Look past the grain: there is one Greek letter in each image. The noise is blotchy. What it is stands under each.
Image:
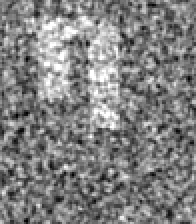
eta
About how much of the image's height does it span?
half
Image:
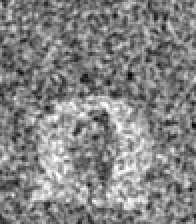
omega
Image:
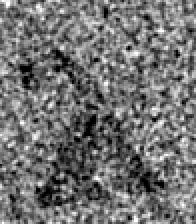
lambda
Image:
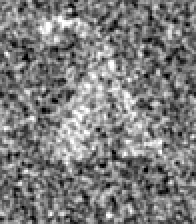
lambda
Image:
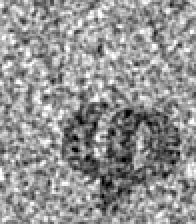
phi
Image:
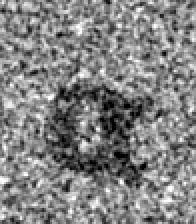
alpha
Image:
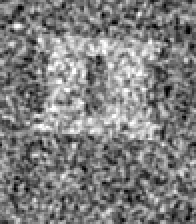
pi
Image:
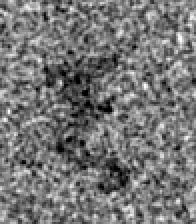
xi
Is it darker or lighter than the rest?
darker
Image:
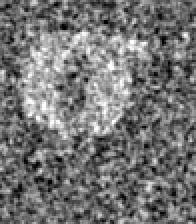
sigma
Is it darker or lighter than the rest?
lighter
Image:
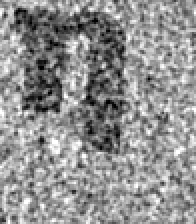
eta
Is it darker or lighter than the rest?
darker
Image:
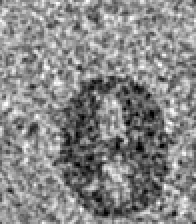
theta
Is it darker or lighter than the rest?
darker
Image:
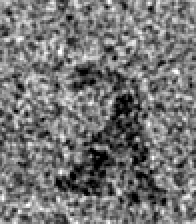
lambda
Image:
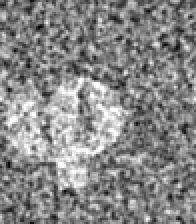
phi
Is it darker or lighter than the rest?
lighter
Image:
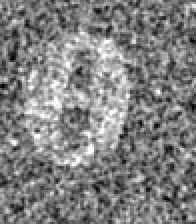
theta
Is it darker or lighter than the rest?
lighter
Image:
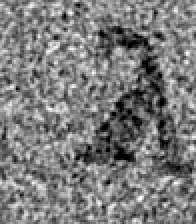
lambda
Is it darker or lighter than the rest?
darker
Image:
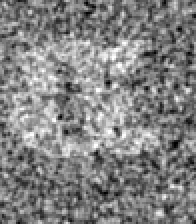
alpha
